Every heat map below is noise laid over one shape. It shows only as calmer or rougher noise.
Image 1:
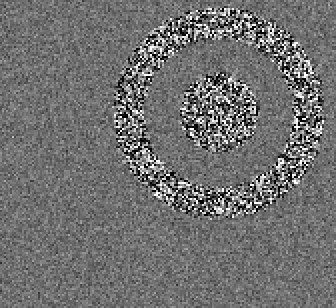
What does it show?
rough bullseye
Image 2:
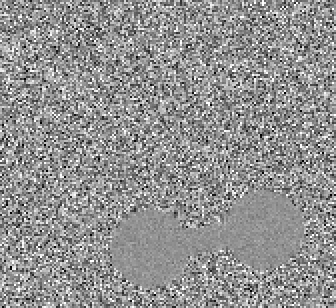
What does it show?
calm dumbbell
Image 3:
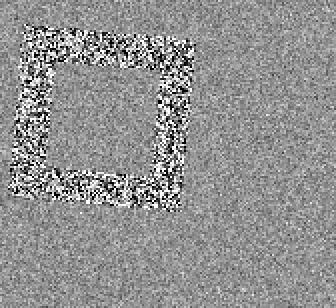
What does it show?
rough square frame
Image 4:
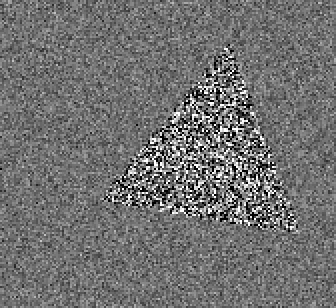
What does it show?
rough triangle
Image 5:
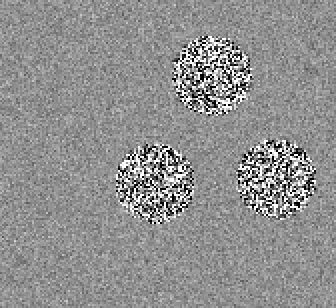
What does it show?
rough three dots
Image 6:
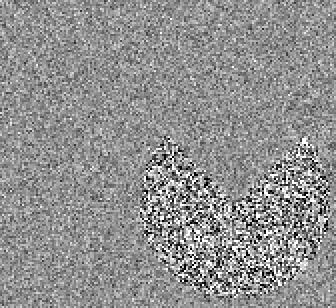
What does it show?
rough disc with a wedge cut out
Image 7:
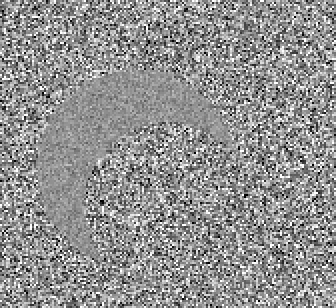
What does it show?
calm crescent
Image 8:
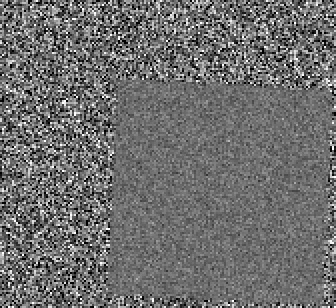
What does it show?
calm square
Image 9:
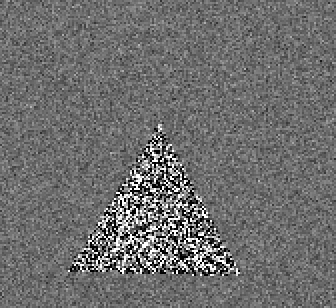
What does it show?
rough triangle
